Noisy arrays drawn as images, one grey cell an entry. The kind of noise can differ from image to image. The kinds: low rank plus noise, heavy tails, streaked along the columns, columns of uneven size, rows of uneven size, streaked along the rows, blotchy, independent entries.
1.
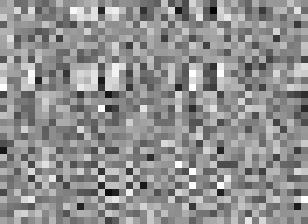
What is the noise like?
low rank plus noise
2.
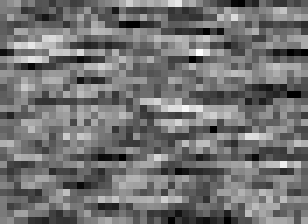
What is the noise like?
streaked along the rows
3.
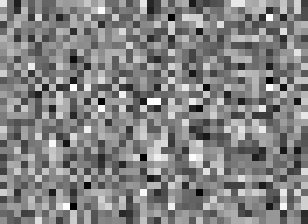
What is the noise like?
low rank plus noise
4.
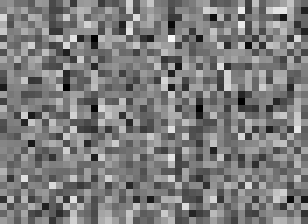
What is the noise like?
low rank plus noise
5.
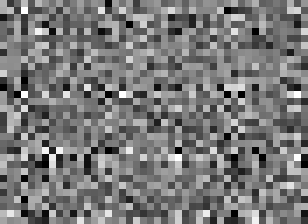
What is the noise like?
low rank plus noise
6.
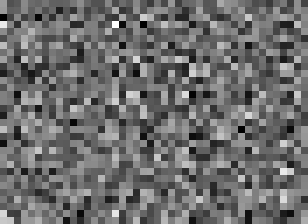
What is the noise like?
low rank plus noise
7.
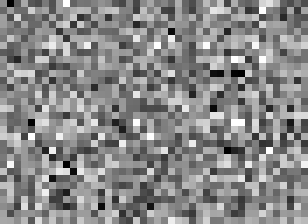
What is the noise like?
low rank plus noise
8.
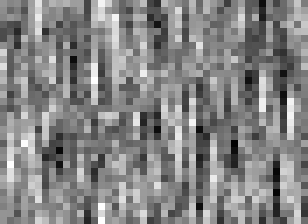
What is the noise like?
streaked along the columns
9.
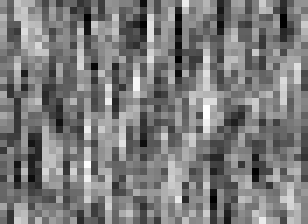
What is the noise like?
streaked along the columns
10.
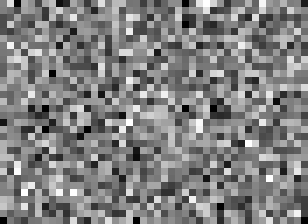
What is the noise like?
independent entries
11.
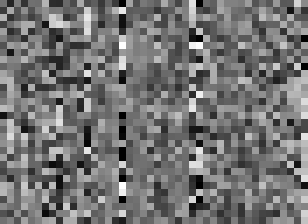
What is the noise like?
columns of uneven size
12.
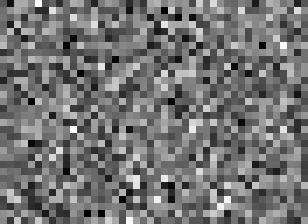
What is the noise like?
independent entries
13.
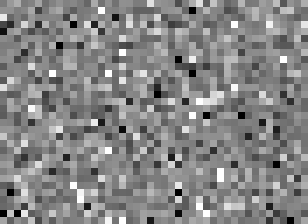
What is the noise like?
heavy tails
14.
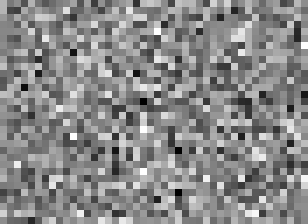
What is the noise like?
independent entries
